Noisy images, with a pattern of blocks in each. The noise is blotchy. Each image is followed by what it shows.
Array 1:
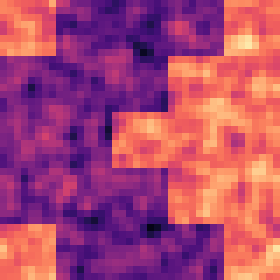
top and bottom mirror each other
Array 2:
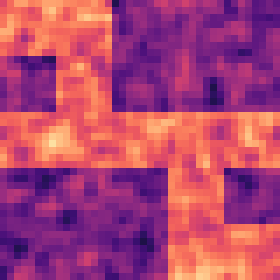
the same after a half turn
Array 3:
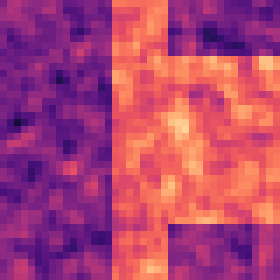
top and bottom mirror each other
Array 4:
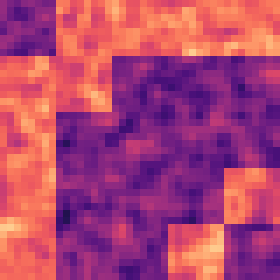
mirrored about the diagonal from the top left
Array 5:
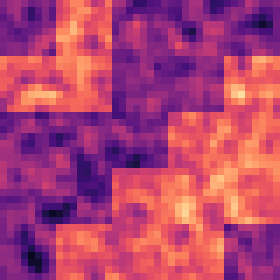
mirrored about the diagonal from the top left
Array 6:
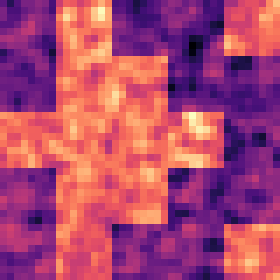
top and bottom mirror each other
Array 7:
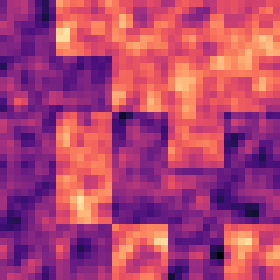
no symmetry
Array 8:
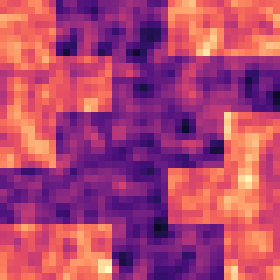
the same after a half turn
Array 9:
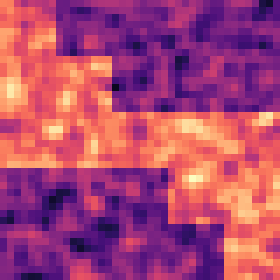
the same after a half turn
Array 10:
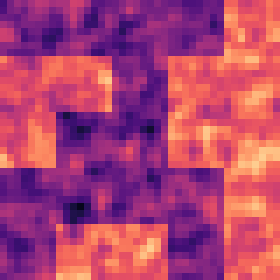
no symmetry
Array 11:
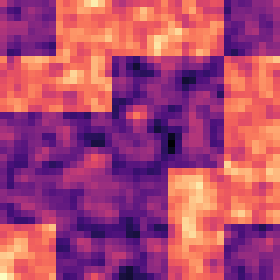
mirrored about the diagonal from the bottom left
